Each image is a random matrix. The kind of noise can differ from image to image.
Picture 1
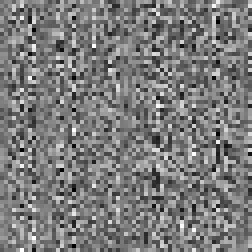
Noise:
columns of uneven size
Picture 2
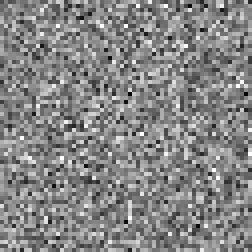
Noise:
independent entries
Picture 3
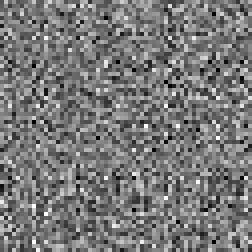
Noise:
low rank plus noise
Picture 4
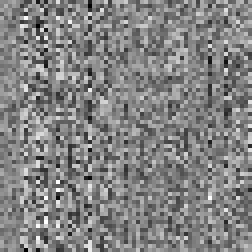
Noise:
columns of uneven size
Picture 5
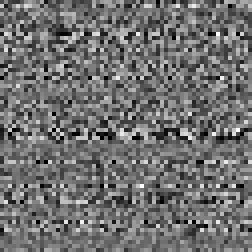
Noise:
rows of uneven size
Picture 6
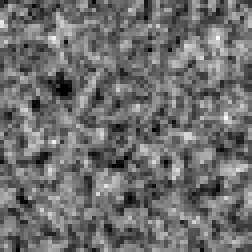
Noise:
blotchy
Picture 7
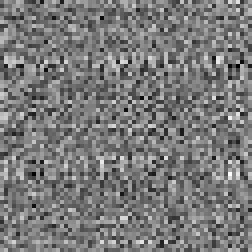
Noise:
low rank plus noise
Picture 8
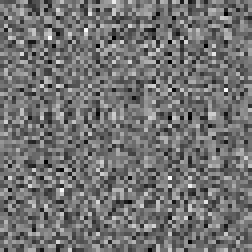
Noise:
low rank plus noise
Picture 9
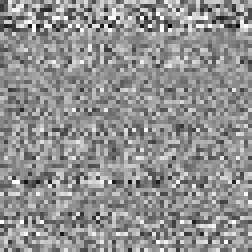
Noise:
rows of uneven size
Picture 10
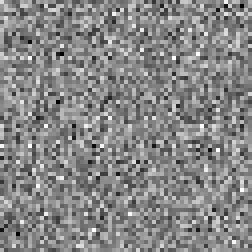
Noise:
low rank plus noise
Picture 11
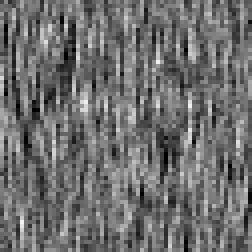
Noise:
streaked along the columns
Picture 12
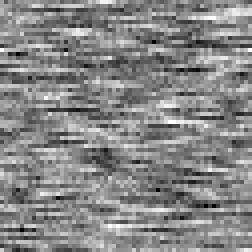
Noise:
streaked along the rows
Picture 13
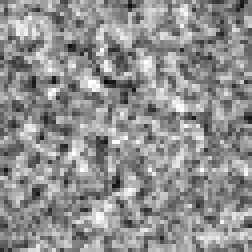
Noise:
blotchy
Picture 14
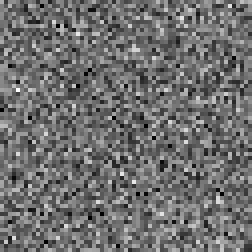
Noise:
independent entries
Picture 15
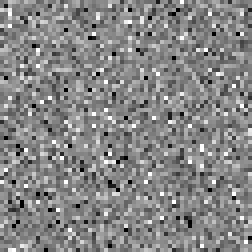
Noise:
heavy tails
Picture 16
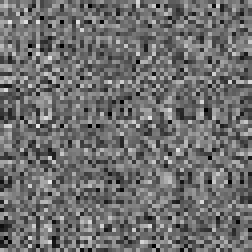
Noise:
low rank plus noise
